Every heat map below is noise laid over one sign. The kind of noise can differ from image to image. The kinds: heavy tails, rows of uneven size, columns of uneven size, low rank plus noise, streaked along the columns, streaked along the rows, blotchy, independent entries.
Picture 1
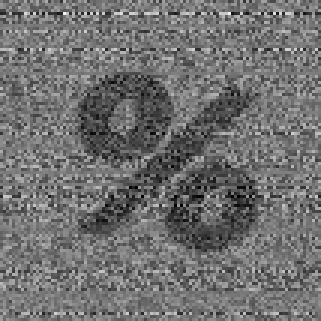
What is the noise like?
rows of uneven size
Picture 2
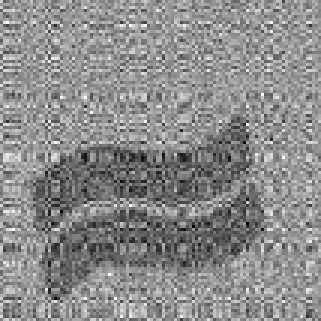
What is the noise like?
low rank plus noise
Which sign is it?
approximately sign
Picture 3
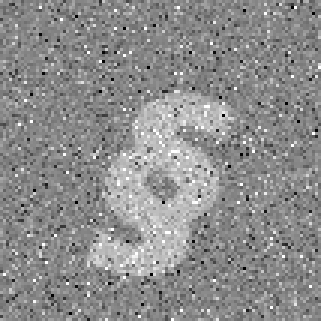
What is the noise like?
heavy tails
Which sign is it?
section sign
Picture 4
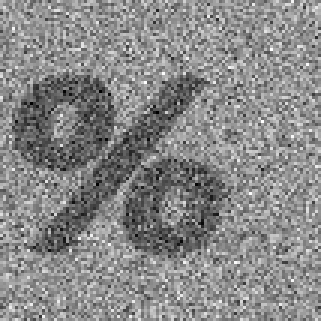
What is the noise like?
independent entries
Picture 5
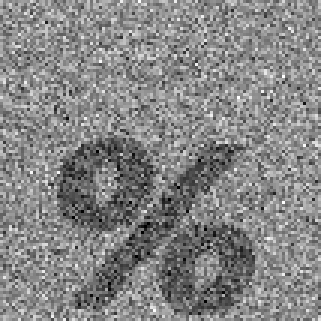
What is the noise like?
independent entries
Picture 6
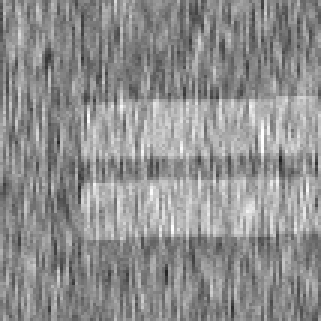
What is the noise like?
streaked along the columns
